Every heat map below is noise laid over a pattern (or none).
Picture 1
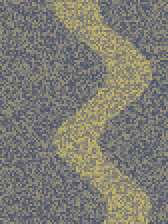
a wavy band
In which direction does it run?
top to bottom
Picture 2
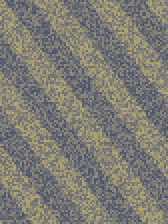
diagonal stripes
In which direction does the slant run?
top left to bottom right
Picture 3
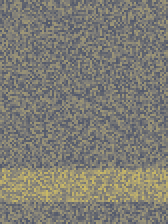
one horizontal stripe
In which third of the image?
bottom
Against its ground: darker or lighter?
lighter
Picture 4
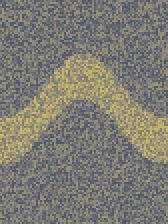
a wavy band
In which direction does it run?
left to right
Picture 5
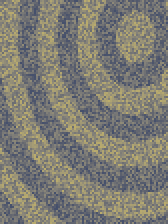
rings round one point
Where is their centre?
top right
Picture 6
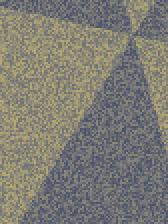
spokes from one point
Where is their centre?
top right
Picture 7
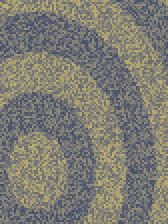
rings round one point
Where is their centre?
bottom left
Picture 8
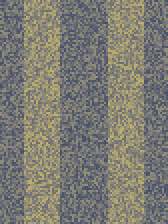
vertical stripes
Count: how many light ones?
2
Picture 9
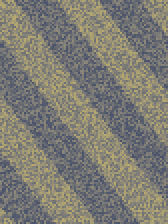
diagonal stripes
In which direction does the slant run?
top left to bottom right
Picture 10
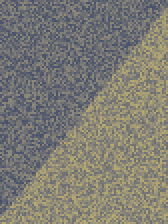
a sharp edge
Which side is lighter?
bottom right
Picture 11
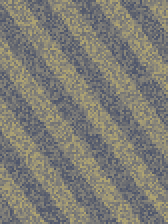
diagonal stripes
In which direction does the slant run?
top left to bottom right
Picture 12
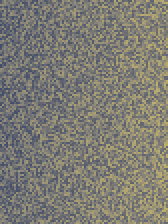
a smooth slope
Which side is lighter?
right
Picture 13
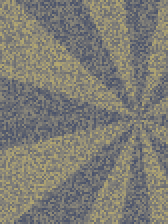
spokes from one point
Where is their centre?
middle right
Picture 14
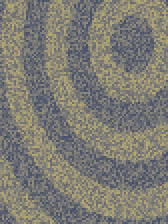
rings round one point
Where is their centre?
top right
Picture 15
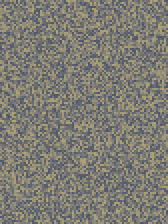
only noise
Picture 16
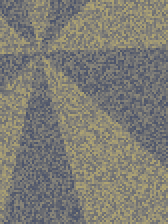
spokes from one point
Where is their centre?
top left
